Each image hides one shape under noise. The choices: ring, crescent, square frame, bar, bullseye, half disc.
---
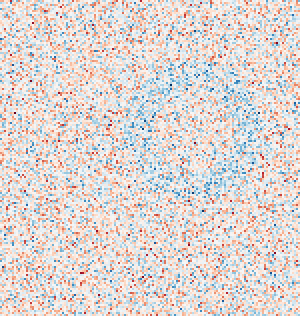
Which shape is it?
ring
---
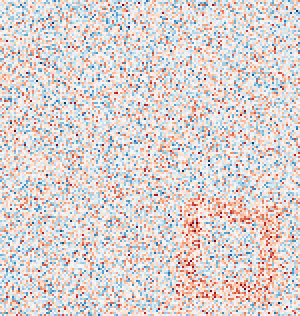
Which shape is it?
square frame
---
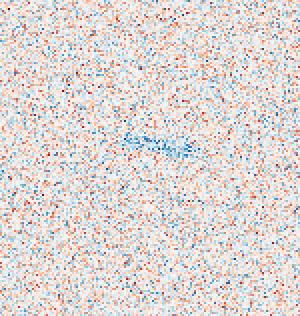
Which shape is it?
bar
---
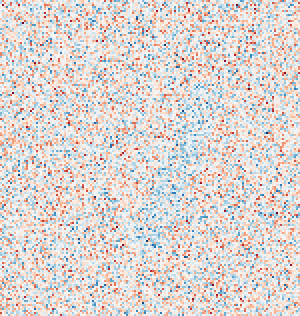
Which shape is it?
bar
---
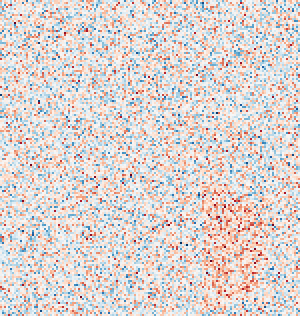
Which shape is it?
half disc
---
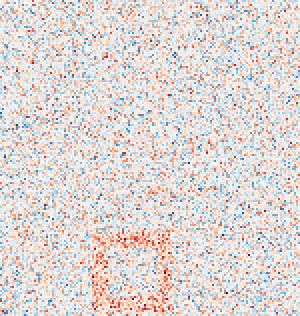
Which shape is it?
square frame
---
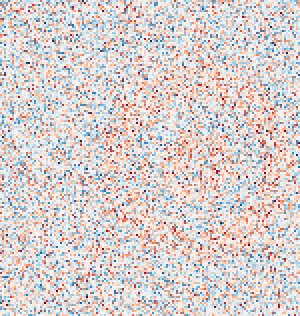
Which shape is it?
bullseye
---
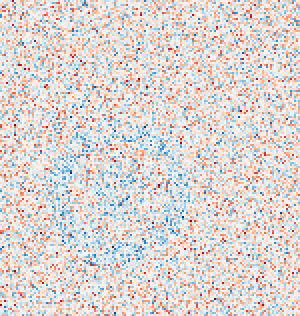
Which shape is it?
bullseye
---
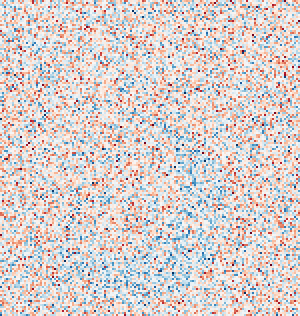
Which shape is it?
crescent
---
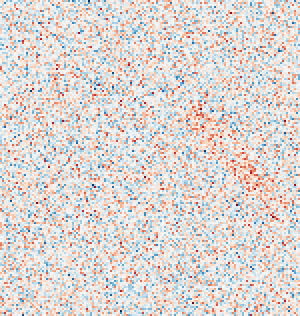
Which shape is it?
bar
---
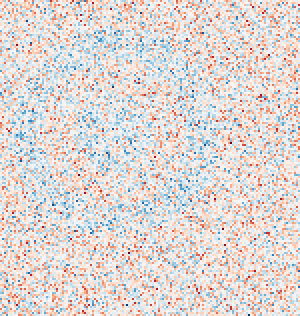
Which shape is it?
bullseye
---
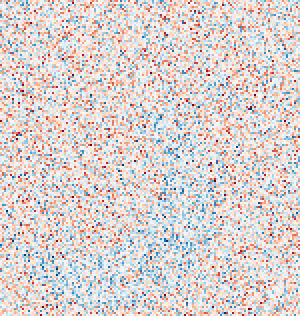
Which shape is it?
crescent
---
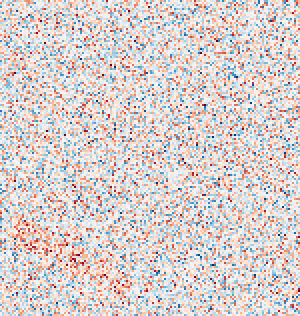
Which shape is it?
bar
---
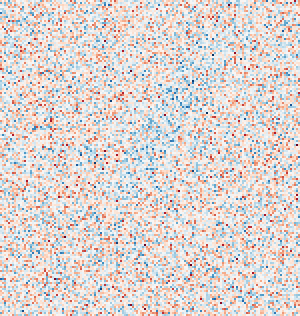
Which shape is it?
bar
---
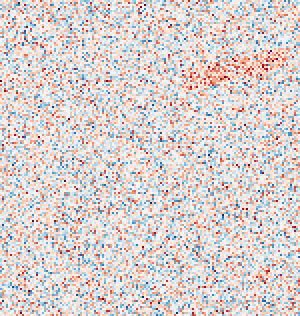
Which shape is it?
bar
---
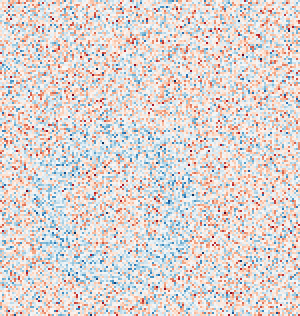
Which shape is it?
ring
